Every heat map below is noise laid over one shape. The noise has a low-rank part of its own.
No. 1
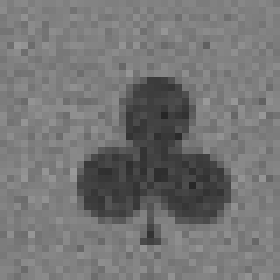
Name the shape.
club
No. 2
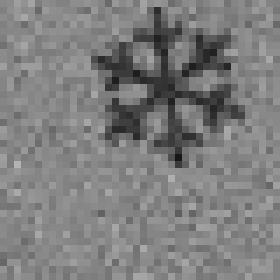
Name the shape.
snowflake
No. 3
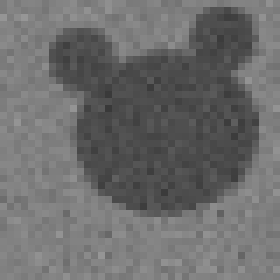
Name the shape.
bear's head
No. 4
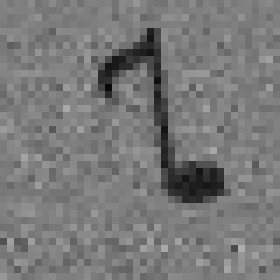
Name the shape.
musical note
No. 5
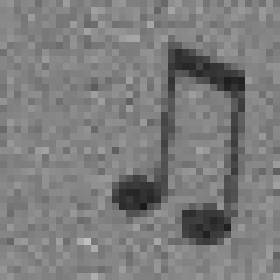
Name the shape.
pair of musical notes
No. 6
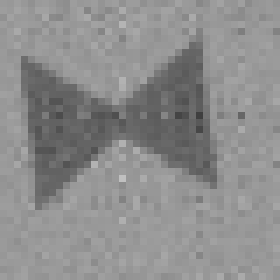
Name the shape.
bow tie
